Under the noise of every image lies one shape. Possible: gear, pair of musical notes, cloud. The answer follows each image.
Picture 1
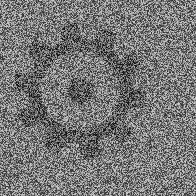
dark gear
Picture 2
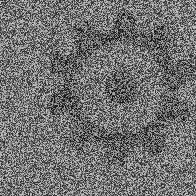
dark gear
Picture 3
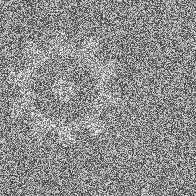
light gear
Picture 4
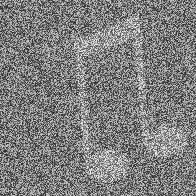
light pair of musical notes
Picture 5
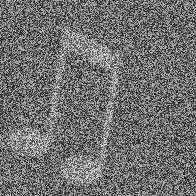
light pair of musical notes
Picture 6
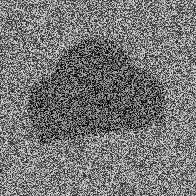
dark cloud
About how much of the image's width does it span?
two thirds
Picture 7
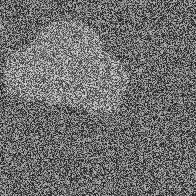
light cloud
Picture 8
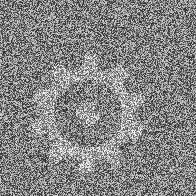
light gear
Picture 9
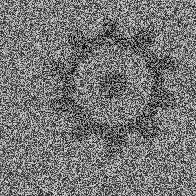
dark gear
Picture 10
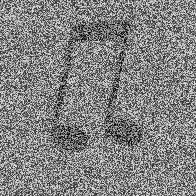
dark pair of musical notes
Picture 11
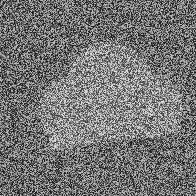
light cloud
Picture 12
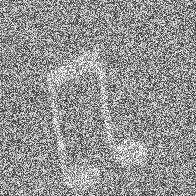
light pair of musical notes
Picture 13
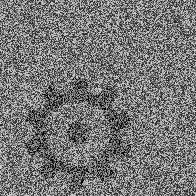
dark gear
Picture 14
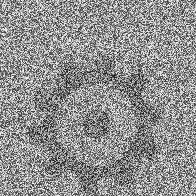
dark gear
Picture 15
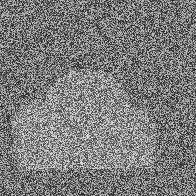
light cloud
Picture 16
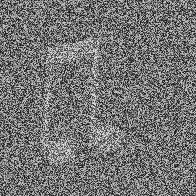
light pair of musical notes
